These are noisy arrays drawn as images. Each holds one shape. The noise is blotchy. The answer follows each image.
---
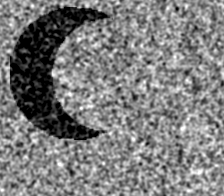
crescent
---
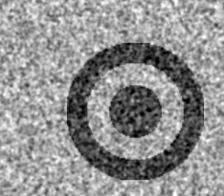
bullseye
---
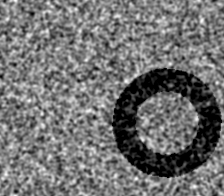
ring
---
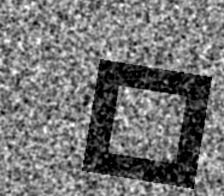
square frame
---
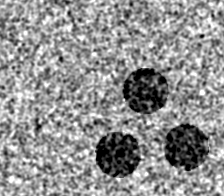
three dots
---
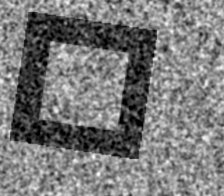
square frame
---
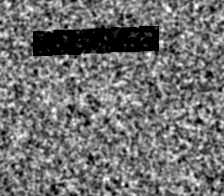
bar
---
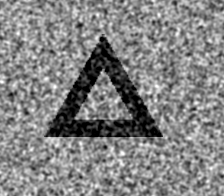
triangle frame
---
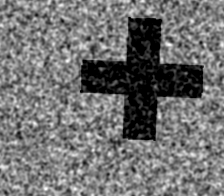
cross
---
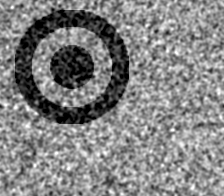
bullseye
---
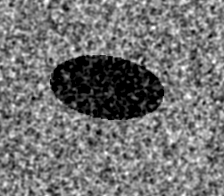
ellipse
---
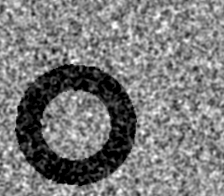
ring
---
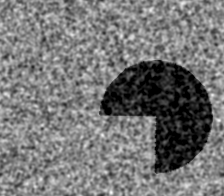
disc with a wedge cut out
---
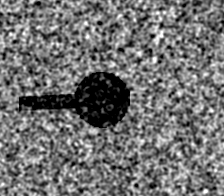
lollipop
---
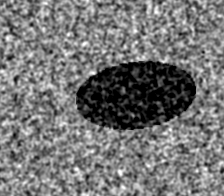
ellipse
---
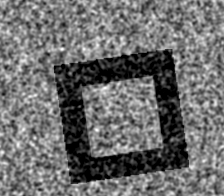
square frame
